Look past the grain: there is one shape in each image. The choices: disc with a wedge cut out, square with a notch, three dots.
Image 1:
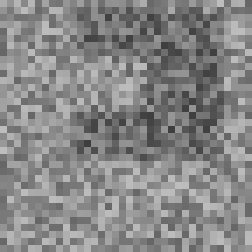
square with a notch
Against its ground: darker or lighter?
darker
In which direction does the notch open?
left
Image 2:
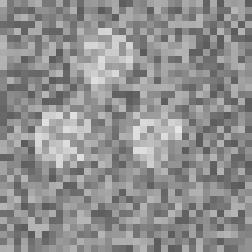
three dots
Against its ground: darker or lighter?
lighter
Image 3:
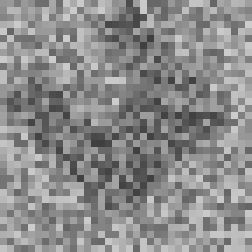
square with a notch
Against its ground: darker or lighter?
darker
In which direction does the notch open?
up and left
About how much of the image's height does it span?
nearly all
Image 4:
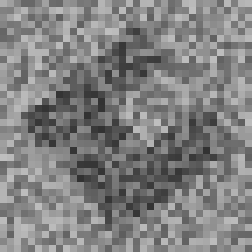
square with a notch
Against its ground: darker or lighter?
darker
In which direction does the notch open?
up and right
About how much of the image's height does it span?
nearly all
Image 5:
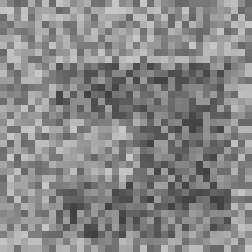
square with a notch
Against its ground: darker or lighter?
darker
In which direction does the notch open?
left
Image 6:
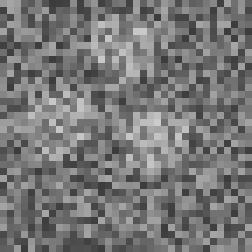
three dots
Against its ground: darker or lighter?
lighter
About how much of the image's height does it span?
two thirds
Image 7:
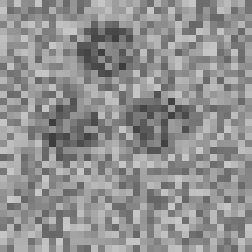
three dots
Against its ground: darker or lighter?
darker
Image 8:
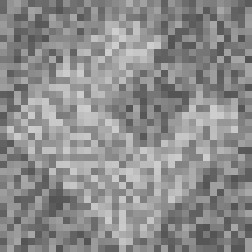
square with a notch
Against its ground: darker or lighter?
lighter
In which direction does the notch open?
up and right
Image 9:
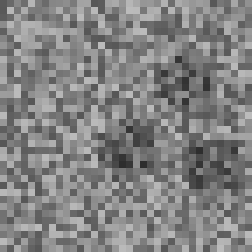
three dots
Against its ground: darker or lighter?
darker
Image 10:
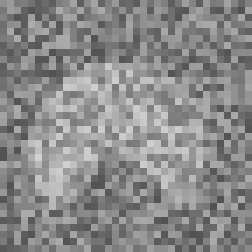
disc with a wedge cut out
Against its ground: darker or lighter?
lighter
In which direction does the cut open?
down
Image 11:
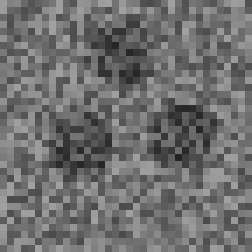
three dots
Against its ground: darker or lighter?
darker
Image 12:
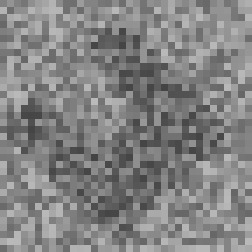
square with a notch
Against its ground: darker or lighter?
darker
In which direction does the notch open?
up and left
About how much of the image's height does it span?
nearly all
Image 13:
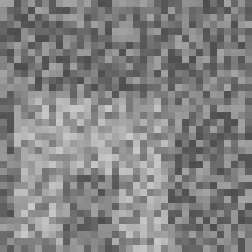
square with a notch
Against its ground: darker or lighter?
lighter
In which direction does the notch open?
down
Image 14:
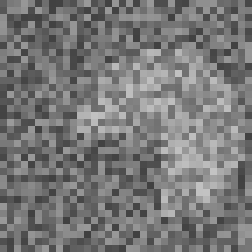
disc with a wedge cut out
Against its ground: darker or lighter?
lighter
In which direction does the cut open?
down and left
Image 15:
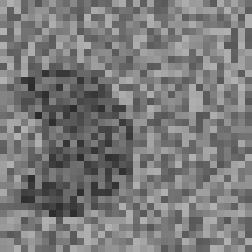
disc with a wedge cut out
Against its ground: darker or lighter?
darker
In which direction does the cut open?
left
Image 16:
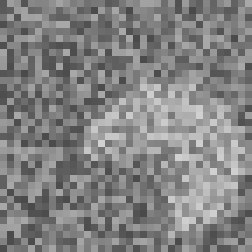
disc with a wedge cut out
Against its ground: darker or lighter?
lighter
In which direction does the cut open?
down and left
